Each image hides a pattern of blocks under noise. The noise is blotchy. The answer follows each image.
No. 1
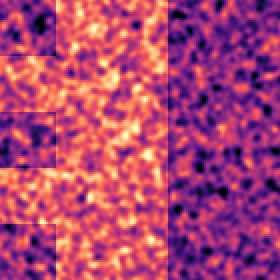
top and bottom mirror each other
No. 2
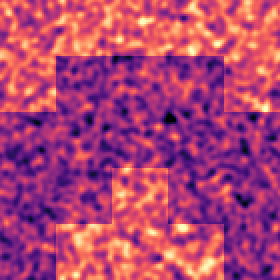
left and right mirror each other
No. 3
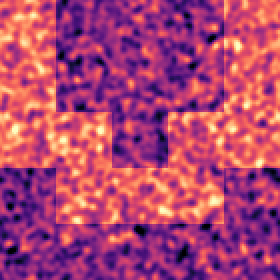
left and right mirror each other
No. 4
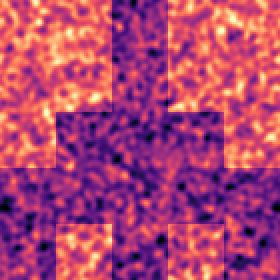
left and right mirror each other
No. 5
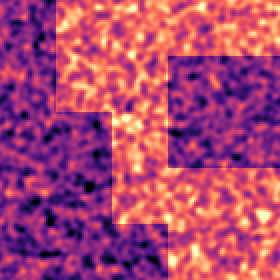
no symmetry
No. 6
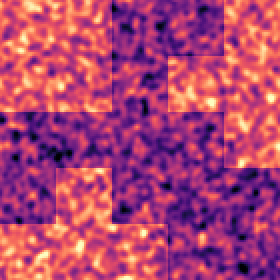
mirrored about the diagonal from the top left
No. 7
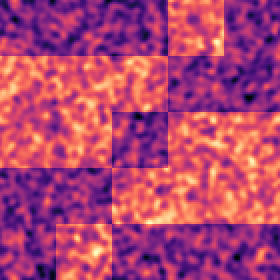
the same after a half turn
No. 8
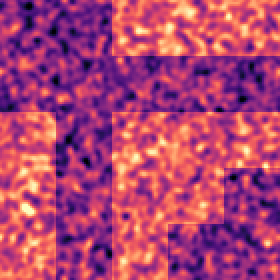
mirrored about the diagonal from the top left
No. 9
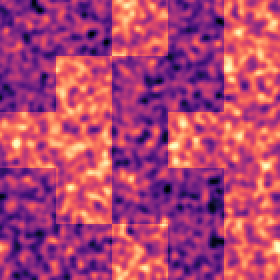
top and bottom mirror each other
